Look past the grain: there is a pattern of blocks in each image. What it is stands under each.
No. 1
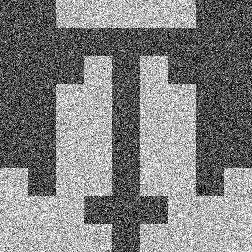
left and right mirror each other
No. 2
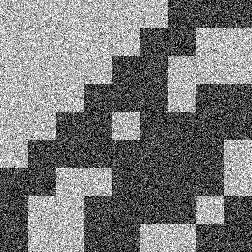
mirrored about the diagonal from the top left
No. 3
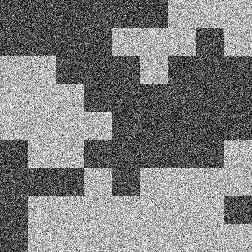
no symmetry
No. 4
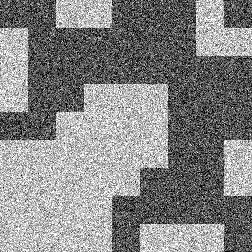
mirrored about the diagonal from the bottom left
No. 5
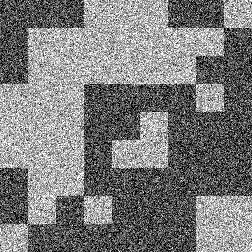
mirrored about the diagonal from the top left
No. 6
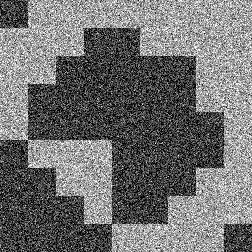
mirrored about the diagonal from the bottom left
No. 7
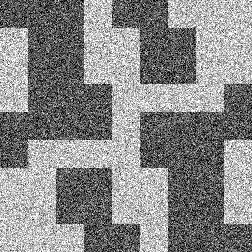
the same after a half turn
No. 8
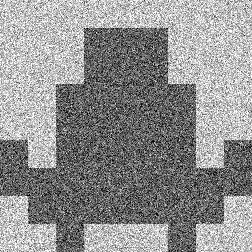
left and right mirror each other
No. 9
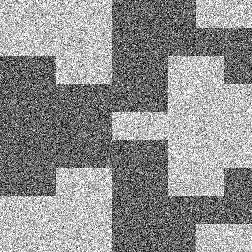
top and bottom mirror each other
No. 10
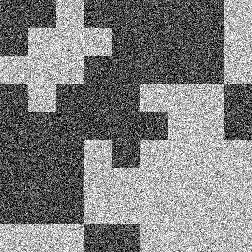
mirrored about the diagonal from the top left
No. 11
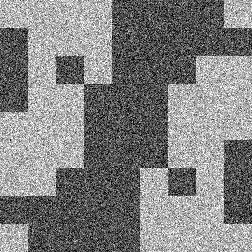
the same after a half turn
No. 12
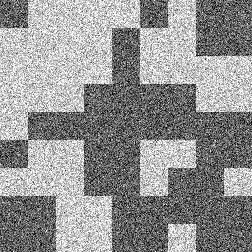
mirrored about the diagonal from the top left
